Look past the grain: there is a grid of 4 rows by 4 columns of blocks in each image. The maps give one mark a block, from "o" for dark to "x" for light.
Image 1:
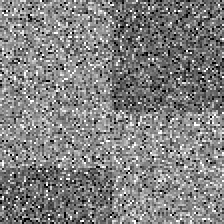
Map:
xxoo
xxoo
xxxx
ooxx
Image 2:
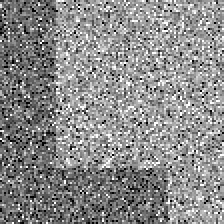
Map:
oxxx
oxxx
oxxx
ooox
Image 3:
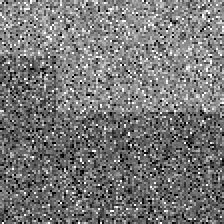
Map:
xxxx
oxxx
oooo
oooo
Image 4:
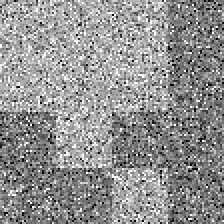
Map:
xxxo
xxxo
oxoo
ooxo
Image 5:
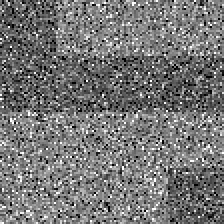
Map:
oxxx
oooo
xxxx
xxxo
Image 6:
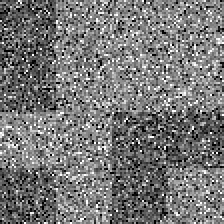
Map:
oxxx
oxxx
xxoo
oxox
